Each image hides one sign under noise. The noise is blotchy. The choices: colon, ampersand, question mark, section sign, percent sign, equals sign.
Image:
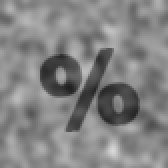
percent sign
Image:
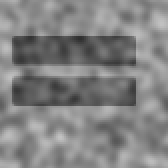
equals sign
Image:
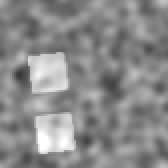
colon
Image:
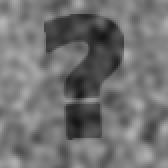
question mark
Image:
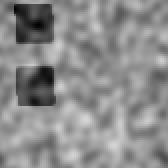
colon
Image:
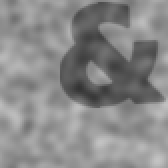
ampersand
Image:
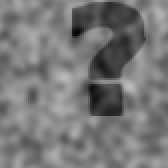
question mark
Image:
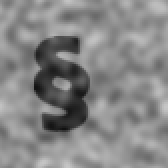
section sign
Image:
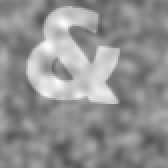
ampersand
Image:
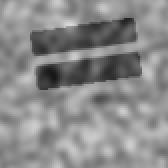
equals sign
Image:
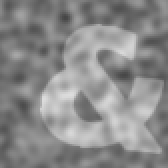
ampersand
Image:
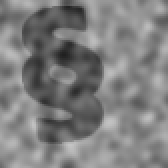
section sign
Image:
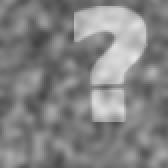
question mark
